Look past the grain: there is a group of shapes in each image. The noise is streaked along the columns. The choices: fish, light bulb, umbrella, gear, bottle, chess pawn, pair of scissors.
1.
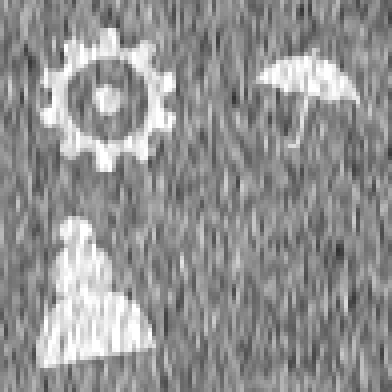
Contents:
top left: gear; top right: umbrella; bottom left: chess pawn
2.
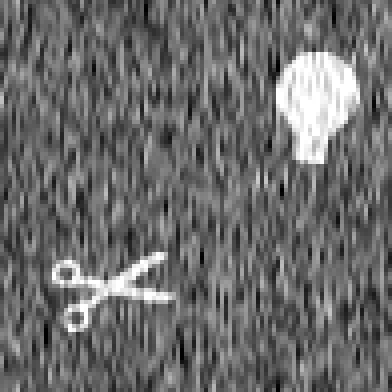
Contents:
top right: light bulb; bottom left: pair of scissors
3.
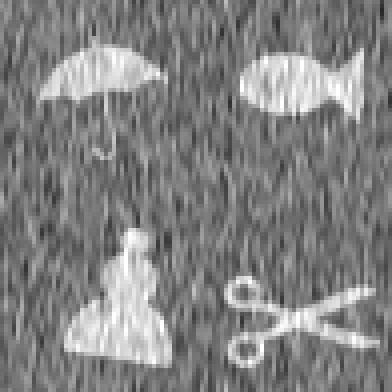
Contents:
top left: umbrella; top right: fish; bottom left: chess pawn; bottom right: pair of scissors
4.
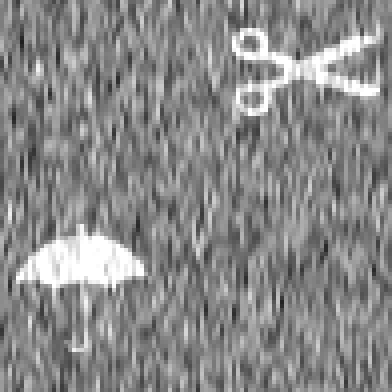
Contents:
top right: pair of scissors; bottom left: umbrella
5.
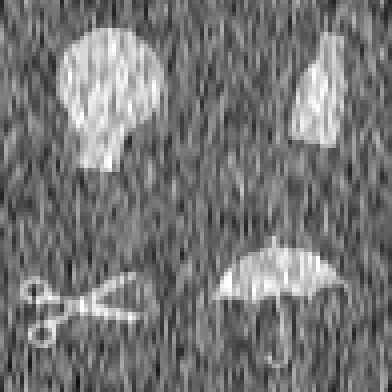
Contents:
top left: light bulb; top right: bottle; bottom left: pair of scissors; bottom right: umbrella
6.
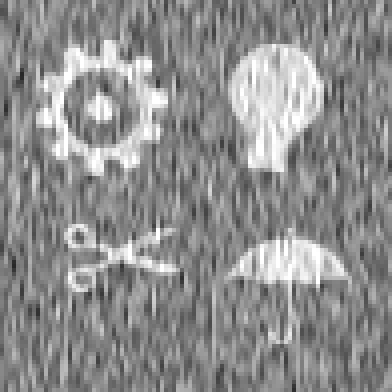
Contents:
top left: gear; top right: light bulb; bottom left: pair of scissors; bottom right: umbrella
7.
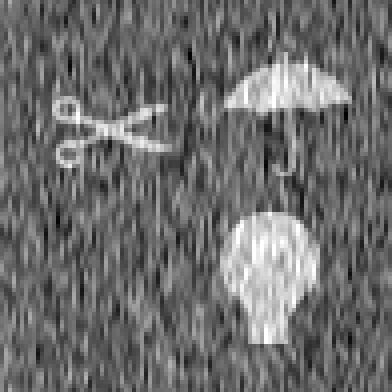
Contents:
top left: pair of scissors; top right: umbrella; bottom right: light bulb
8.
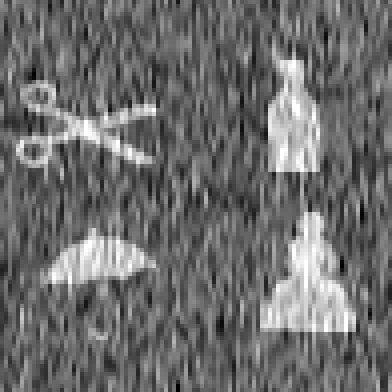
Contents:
top left: pair of scissors; top right: bottle; bottom left: umbrella; bottom right: chess pawn
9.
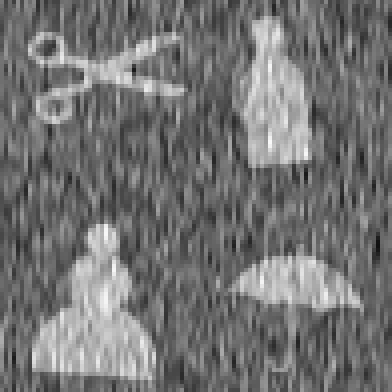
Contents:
top left: pair of scissors; top right: bottle; bottom left: chess pawn; bottom right: umbrella
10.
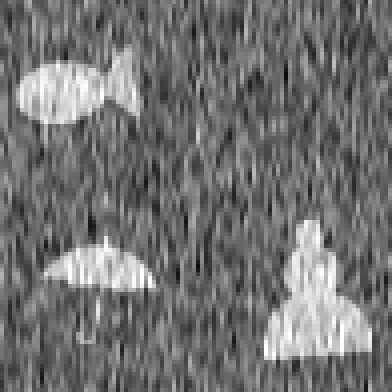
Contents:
top left: fish; bottom left: umbrella; bottom right: chess pawn
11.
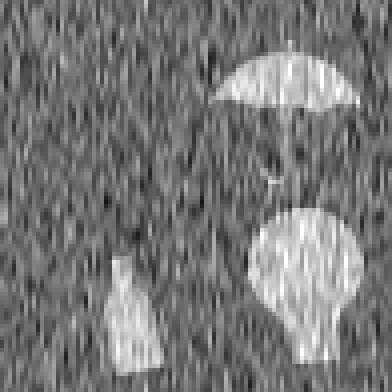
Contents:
top right: umbrella; bottom left: bottle; bottom right: light bulb
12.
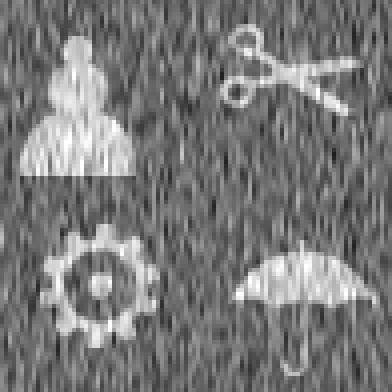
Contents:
top left: chess pawn; top right: pair of scissors; bottom left: gear; bottom right: umbrella
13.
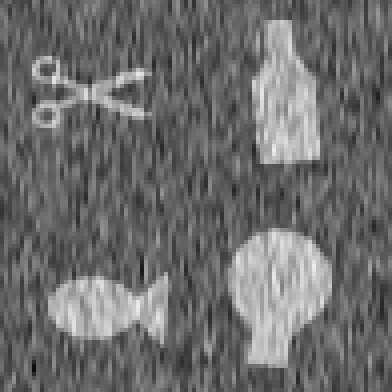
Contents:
top left: pair of scissors; top right: bottle; bottom left: fish; bottom right: light bulb
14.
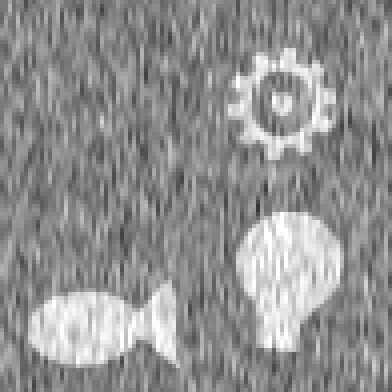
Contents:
top right: gear; bottom left: fish; bottom right: light bulb
